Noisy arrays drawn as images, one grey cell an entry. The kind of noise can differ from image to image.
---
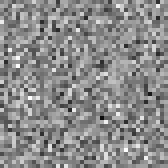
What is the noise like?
independent entries
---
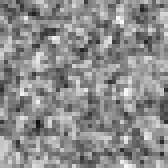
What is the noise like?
blotchy
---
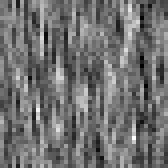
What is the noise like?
streaked along the columns
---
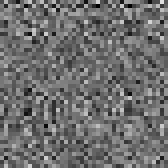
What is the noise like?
low rank plus noise
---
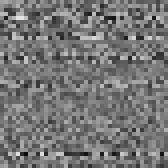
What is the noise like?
rows of uneven size
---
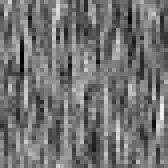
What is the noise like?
streaked along the columns
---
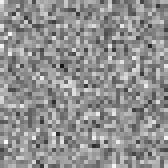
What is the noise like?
independent entries
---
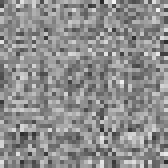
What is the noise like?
low rank plus noise
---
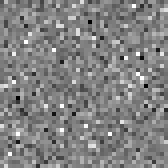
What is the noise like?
heavy tails
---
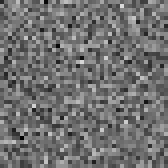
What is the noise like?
independent entries
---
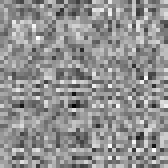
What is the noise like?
low rank plus noise
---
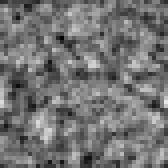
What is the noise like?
blotchy
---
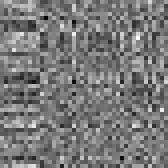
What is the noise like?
low rank plus noise
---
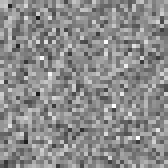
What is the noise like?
independent entries
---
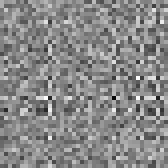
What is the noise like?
low rank plus noise
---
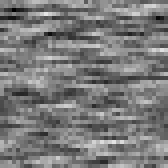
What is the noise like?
streaked along the rows
